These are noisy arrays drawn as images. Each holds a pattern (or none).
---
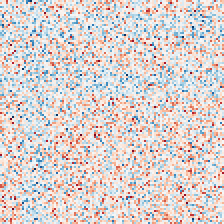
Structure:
bands of rows crossing bands of columns
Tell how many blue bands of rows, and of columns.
2 and 1
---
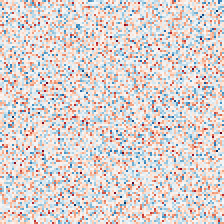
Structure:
only noise
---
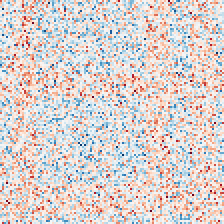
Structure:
bands of rows crossing bands of columns
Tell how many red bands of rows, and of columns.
2 and 3
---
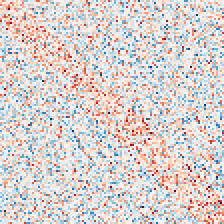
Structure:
a diagonal band
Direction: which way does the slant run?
top left to bottom right
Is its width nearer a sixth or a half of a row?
a sixth
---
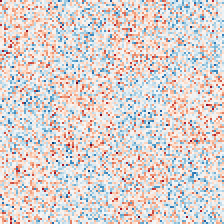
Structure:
a checkerboard
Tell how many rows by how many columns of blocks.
3 by 4
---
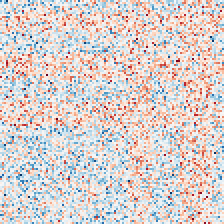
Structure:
bands of rows crossing bands of columns
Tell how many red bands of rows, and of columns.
3 and 2
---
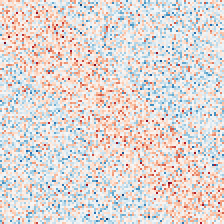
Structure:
a diagonal band
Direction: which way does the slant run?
top left to bottom right
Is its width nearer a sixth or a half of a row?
a half
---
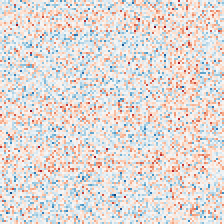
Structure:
bands of rows crossing bands of columns
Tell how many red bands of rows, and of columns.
3 and 1
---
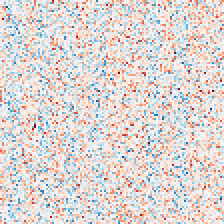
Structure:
bands of columns
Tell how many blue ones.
6
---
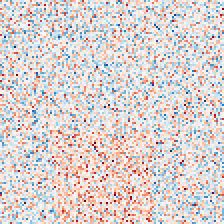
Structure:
one block
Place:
bottom middle
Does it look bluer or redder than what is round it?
redder
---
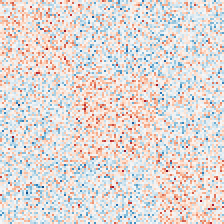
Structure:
blocks along the diagonal
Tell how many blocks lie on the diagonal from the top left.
3
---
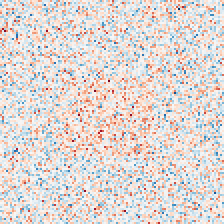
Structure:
one block
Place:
centre
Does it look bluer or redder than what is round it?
redder
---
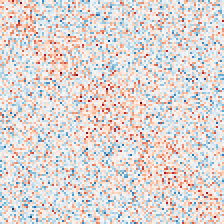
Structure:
blocks along the diagonal
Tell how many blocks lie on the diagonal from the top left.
5
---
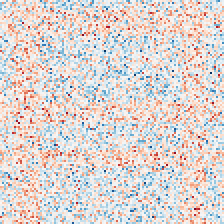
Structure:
bands of rows crossing bands of columns
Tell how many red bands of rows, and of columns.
3 and 2
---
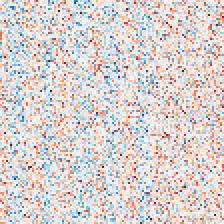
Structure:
bands of columns
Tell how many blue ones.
5
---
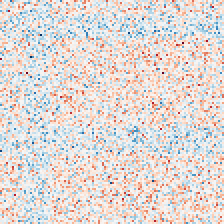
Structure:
bands of rows crossing bands of columns
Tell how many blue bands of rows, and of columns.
2 and 1
